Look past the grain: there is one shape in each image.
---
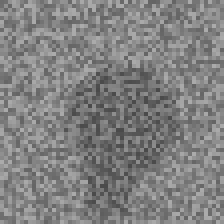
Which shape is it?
light bulb
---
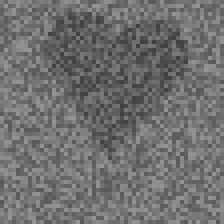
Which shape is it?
heart
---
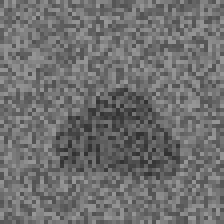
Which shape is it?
cloud
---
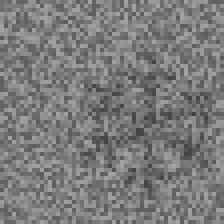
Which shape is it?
snowflake
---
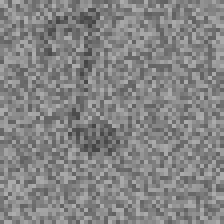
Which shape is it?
musical note
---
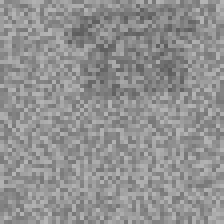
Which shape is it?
telephone
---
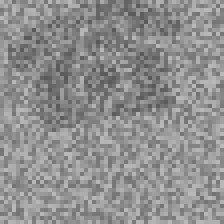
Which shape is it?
telephone
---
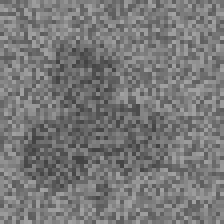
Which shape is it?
club
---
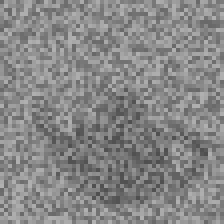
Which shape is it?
teapot
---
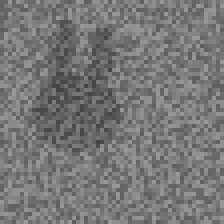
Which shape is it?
rabbit's head
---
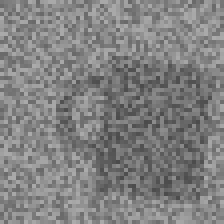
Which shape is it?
cup
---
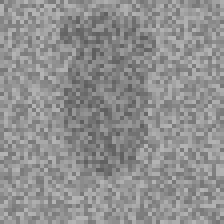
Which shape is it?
footprint
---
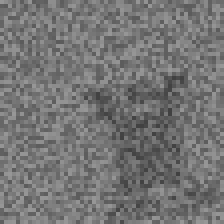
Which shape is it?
chess rook
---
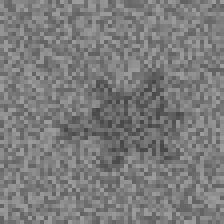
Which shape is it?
turtle
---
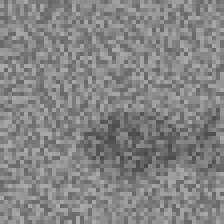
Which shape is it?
fish
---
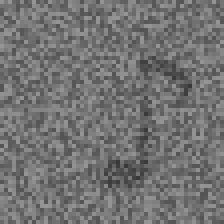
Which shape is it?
musical note
